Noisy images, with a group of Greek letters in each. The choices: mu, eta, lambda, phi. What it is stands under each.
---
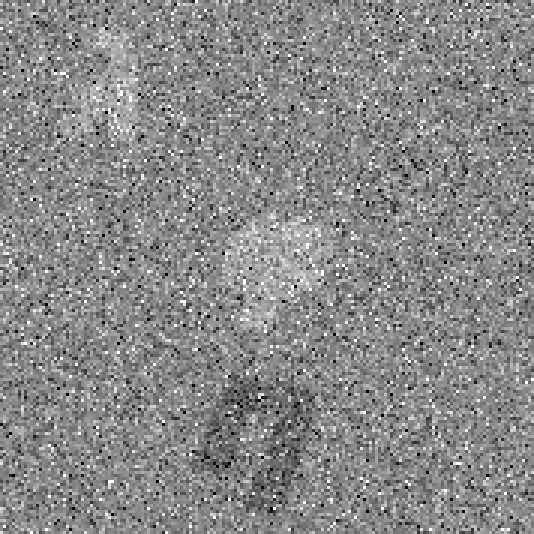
top left: light lambda; centre: light phi; bottom middle: dark eta
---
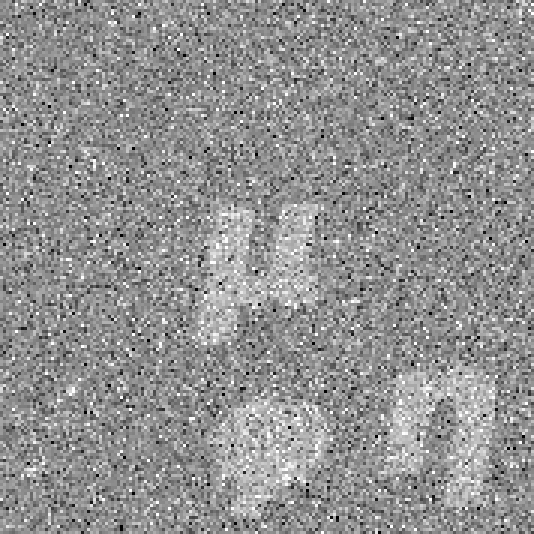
centre: light mu; bottom middle: light phi; bottom right: light eta
